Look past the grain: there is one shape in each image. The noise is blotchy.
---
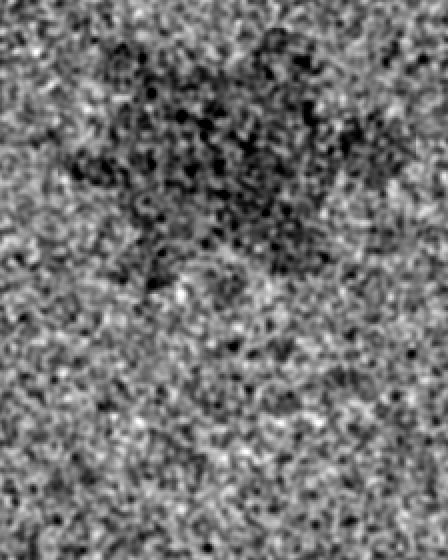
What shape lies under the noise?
turtle
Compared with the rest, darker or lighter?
darker
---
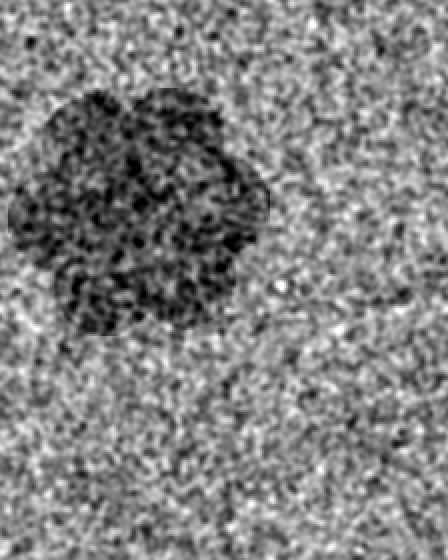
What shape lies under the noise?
flower
